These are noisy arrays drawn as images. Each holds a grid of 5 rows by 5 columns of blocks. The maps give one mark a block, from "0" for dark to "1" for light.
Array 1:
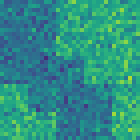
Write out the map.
0 0 1 1 1
0 0 1 1 1
0 0 0 1 1
1 0 0 0 1
1 1 0 0 1
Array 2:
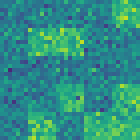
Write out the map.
0 0 0 0 1
0 1 1 0 0
0 0 0 0 0
0 0 1 0 1
0 1 0 1 1
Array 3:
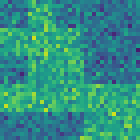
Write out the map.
0 1 0 0 0
1 1 1 0 0
0 1 1 0 0
1 1 1 1 1
0 0 0 1 1
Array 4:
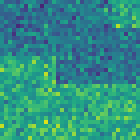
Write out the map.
0 0 0 0 1
0 0 0 0 0
1 1 0 0 0
1 1 1 1 1
1 1 1 1 1
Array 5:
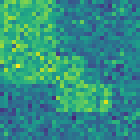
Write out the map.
1 1 0 0 0
1 1 0 0 0
1 1 1 0 0
0 0 1 1 0
0 0 0 0 0
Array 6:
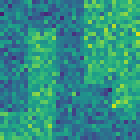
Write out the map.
0 0 0 1 1
0 1 0 1 1
0 1 0 1 1
0 1 0 0 1
1 1 0 0 0
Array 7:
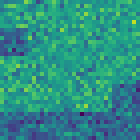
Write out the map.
1 1 1 1 1
0 1 1 1 1
1 1 1 1 1
1 1 1 1 0
0 0 0 0 0
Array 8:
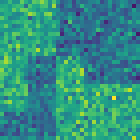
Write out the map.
1 1 0 0 0
1 1 0 0 0
1 0 1 0 0
1 0 1 1 1
0 0 1 1 1
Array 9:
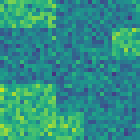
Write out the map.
1 1 0 0 0
0 0 0 0 1
0 0 0 0 0
1 1 0 0 0
1 1 1 0 0
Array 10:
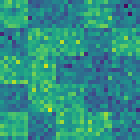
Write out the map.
1 0 0 1 0
0 1 1 0 1
1 1 0 0 0
0 1 1 0 0
1 0 1 1 0
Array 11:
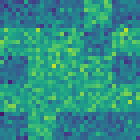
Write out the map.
0 0 0 1 0
1 1 1 0 1
0 1 1 1 0
1 1 1 1 1
0 1 0 0 0
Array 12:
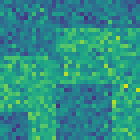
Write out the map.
0 0 0 0 0
0 0 1 1 1
1 1 1 1 1
1 1 0 0 1
0 1 0 0 1
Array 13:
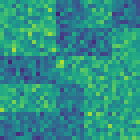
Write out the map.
1 1 0 1 0
1 1 0 0 1
0 0 1 1 1
1 1 0 1 1
0 0 0 1 1
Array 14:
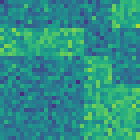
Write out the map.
0 0 0 0 1
1 1 1 0 0
0 0 0 1 0
0 0 0 1 1
0 0 0 1 1
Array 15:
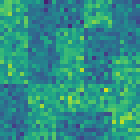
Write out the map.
1 0 0 1 0
1 0 1 0 0
1 0 1 0 1
0 1 1 1 1
0 1 0 0 1
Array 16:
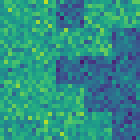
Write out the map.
1 1 0 1 1
1 1 1 1 0
1 1 0 0 0
1 1 1 0 0
1 1 1 1 0
